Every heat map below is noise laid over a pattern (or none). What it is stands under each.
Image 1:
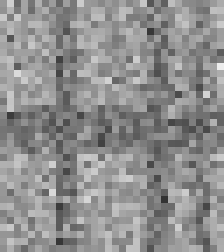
bands of rows crossing bands of columns
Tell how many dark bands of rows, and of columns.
1 and 3
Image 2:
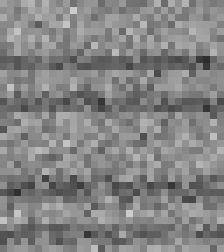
bands of rows
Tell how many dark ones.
4
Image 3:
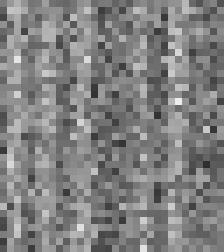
bands of columns
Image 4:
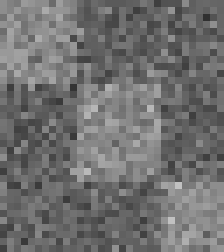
blocks along the diagonal
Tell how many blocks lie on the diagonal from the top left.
3
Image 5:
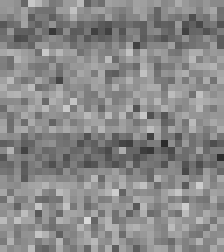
bands of rows
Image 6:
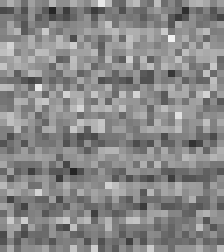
bands of rows
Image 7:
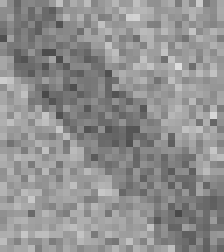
a diagonal band
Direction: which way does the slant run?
top left to bottom right
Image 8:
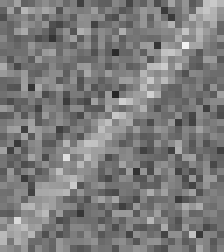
a diagonal band
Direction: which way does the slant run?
bottom left to top right
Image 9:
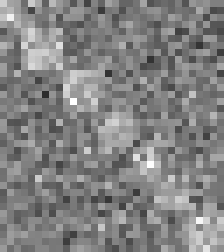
blocks along the diagonal
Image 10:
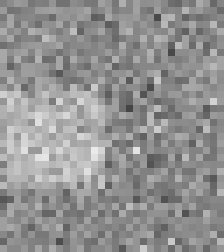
one block
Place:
middle left
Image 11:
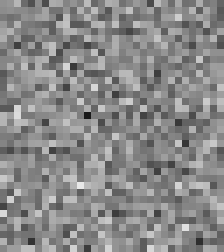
only noise
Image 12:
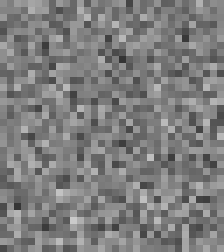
only noise
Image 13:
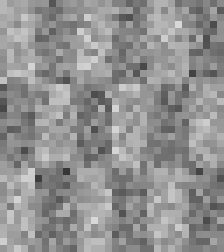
a checkerboard
